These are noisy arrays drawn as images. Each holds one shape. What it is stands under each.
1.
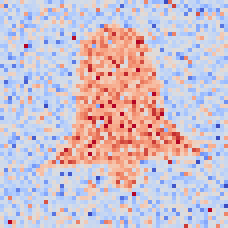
bell
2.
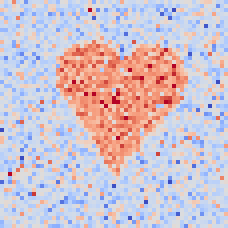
heart
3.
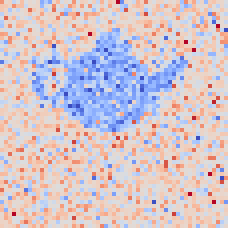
teapot
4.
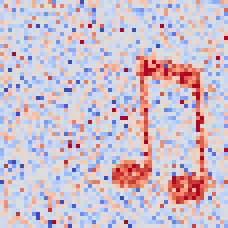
pair of musical notes
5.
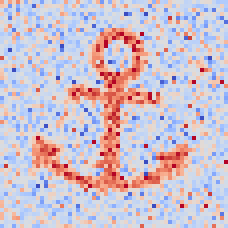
anchor
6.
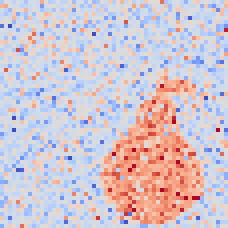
pear
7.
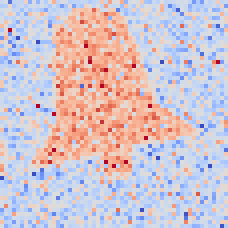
bell
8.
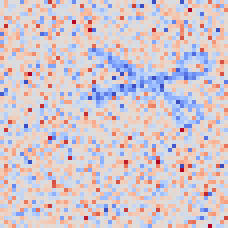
pair of scissors
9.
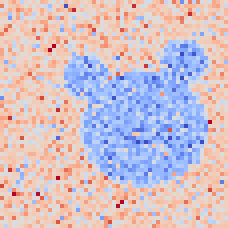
bear's head
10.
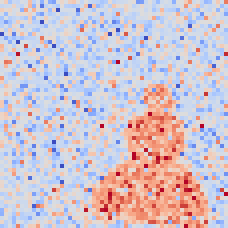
chess pawn
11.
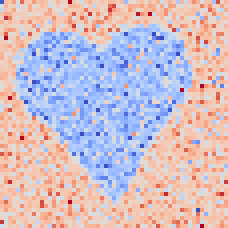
heart
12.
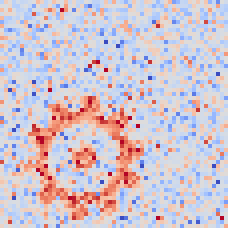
gear
